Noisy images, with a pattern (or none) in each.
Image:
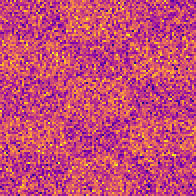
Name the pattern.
a checkerboard
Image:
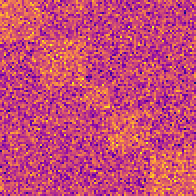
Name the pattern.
blocks along the diagonal
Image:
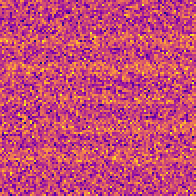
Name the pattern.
bands of rows
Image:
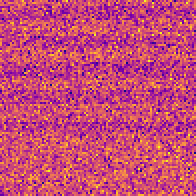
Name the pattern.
bands of rows
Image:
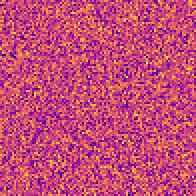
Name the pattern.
only noise
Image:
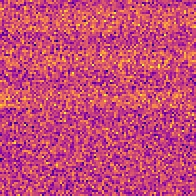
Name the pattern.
bands of rows
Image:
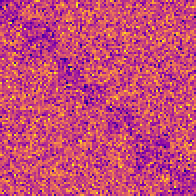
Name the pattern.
blocks along the diagonal
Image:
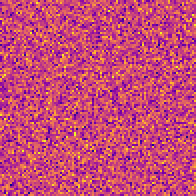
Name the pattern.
only noise
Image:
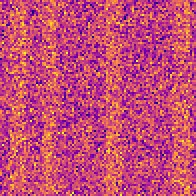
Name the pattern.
bands of columns
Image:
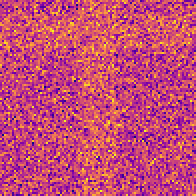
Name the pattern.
bands of rows crossing bands of columns
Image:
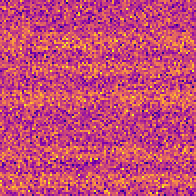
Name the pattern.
bands of rows
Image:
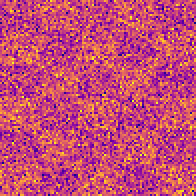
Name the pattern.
a checkerboard
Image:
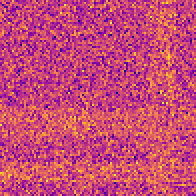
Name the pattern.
bands of rows crossing bands of columns
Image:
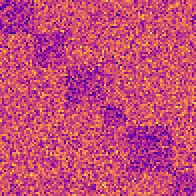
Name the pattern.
blocks along the diagonal
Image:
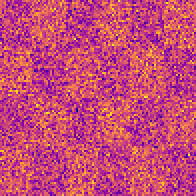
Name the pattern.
a checkerboard
